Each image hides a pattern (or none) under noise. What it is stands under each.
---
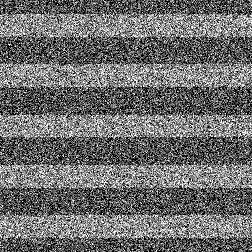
horizontal stripes
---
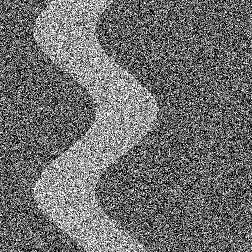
a wavy band
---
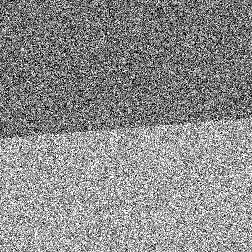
a sharp edge
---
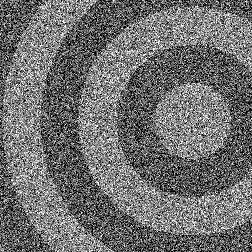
rings round one point
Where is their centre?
middle right
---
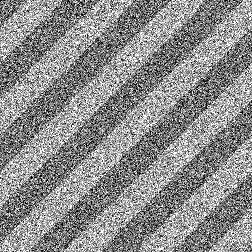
diagonal stripes
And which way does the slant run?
bottom left to top right
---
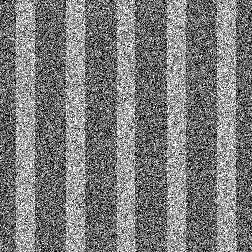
vertical stripes
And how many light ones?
5
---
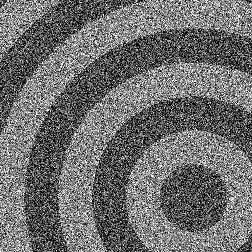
rings round one point
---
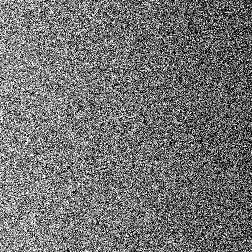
a smooth slope
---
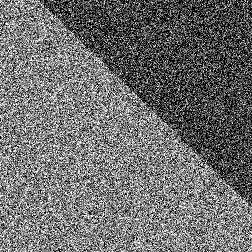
a sharp edge
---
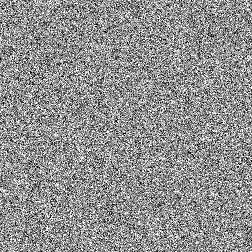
only noise
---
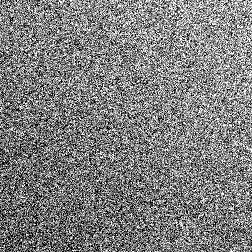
a smooth slope
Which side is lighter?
top right
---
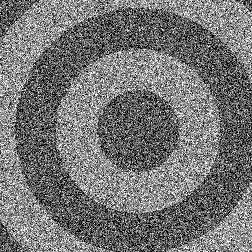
rings round one point
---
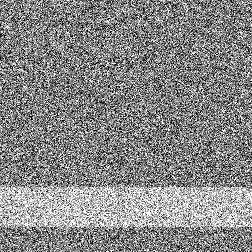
one horizontal stripe
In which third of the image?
bottom
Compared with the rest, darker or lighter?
lighter
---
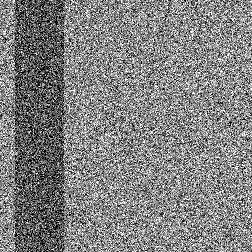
one vertical stripe
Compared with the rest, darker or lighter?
darker
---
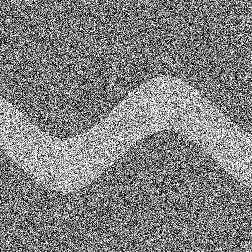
a wavy band
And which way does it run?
left to right
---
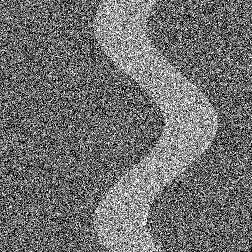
a wavy band
